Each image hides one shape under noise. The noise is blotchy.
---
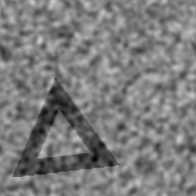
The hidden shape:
triangle frame
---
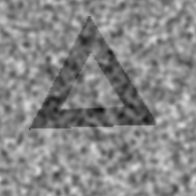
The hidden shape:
triangle frame
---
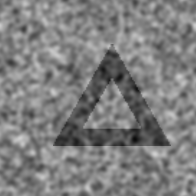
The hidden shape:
triangle frame
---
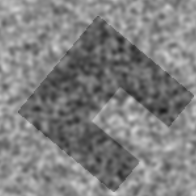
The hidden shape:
square with a notch
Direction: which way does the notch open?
down and right
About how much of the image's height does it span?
nearly all
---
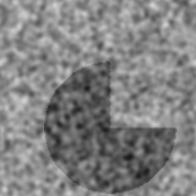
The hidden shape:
disc with a wedge cut out
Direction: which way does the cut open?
up and right
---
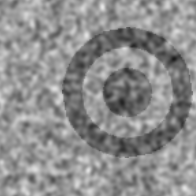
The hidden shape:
bullseye
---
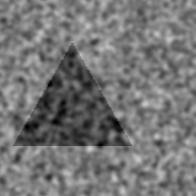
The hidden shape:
triangle
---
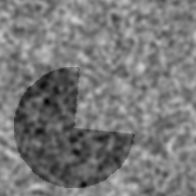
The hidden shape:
disc with a wedge cut out
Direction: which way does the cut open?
up and right
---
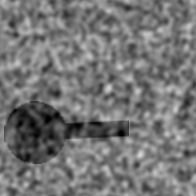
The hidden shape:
lollipop
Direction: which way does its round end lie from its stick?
left
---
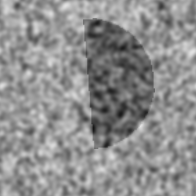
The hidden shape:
half disc
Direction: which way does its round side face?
right
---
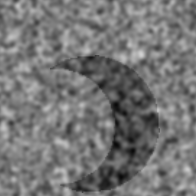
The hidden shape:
crescent
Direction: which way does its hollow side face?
left
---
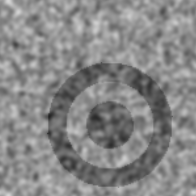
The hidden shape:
bullseye
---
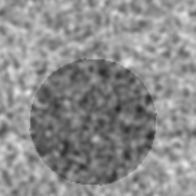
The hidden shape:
disc
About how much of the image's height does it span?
two thirds
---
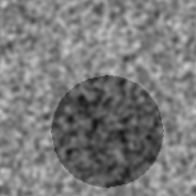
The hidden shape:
disc
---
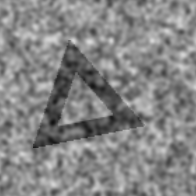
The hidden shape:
triangle frame
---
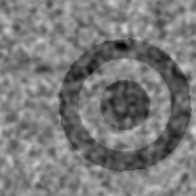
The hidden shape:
bullseye
